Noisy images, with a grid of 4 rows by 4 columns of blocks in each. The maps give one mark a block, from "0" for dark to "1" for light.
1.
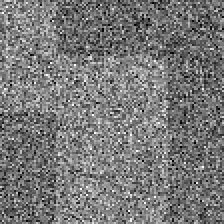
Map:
1000
1110
0110
0110
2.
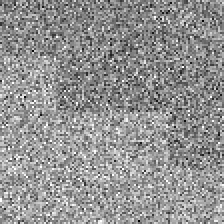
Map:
0000
1000
1110
1111
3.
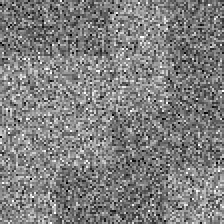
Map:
0010
1110
1100
1001
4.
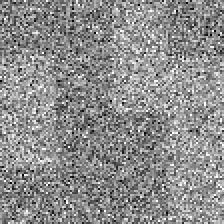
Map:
0010
1011
1001
0001
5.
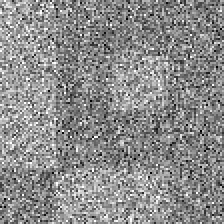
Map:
1000
1010
1000
0110
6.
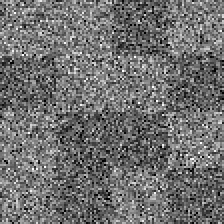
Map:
1101
0110
1001
1010
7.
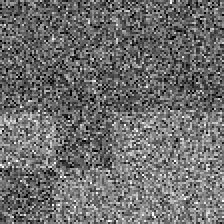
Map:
0000
0000
1011
0111
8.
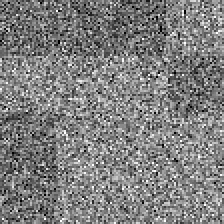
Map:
0001
1110
0111
0111
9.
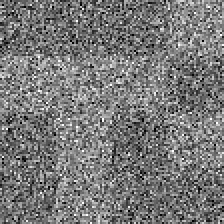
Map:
0001
1110
0101
0100
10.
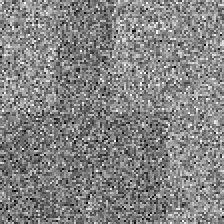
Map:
1011
1011
0001
0001
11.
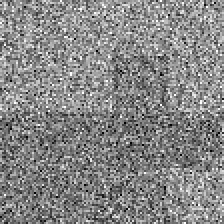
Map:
1111
1101
0000
0001
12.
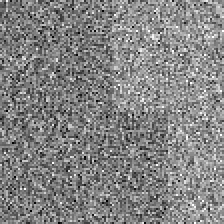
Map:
0011
0011
0001
0001
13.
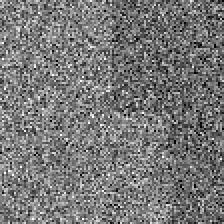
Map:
1100
1100
1110
1110
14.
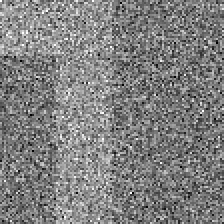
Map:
1100
0100
0100
0100
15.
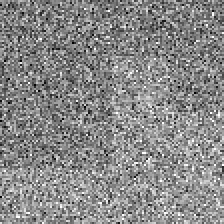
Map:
0000
0010
0011
1111
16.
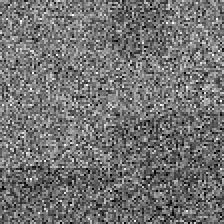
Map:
1101
1111
1100
0000
